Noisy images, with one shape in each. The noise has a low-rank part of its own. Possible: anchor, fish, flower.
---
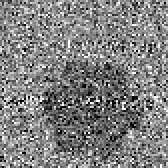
flower
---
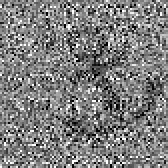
anchor
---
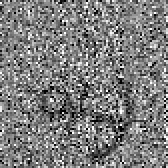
anchor
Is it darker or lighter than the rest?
darker
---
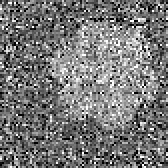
flower
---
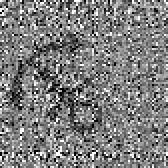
anchor
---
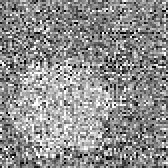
flower
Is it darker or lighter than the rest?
lighter
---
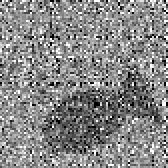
fish
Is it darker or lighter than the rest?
darker
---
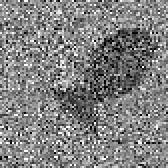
fish
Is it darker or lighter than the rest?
darker
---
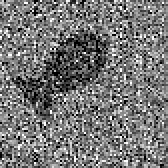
fish
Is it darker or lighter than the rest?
darker
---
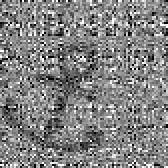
anchor
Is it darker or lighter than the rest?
darker
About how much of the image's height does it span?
two thirds
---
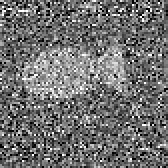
fish
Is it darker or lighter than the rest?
lighter
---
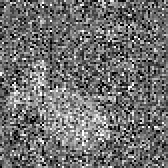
fish
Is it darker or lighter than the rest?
lighter
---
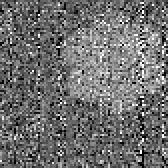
flower
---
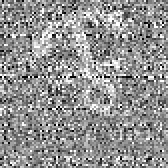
anchor
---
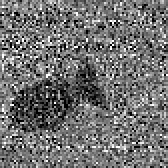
fish
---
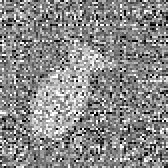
fish
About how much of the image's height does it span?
two thirds
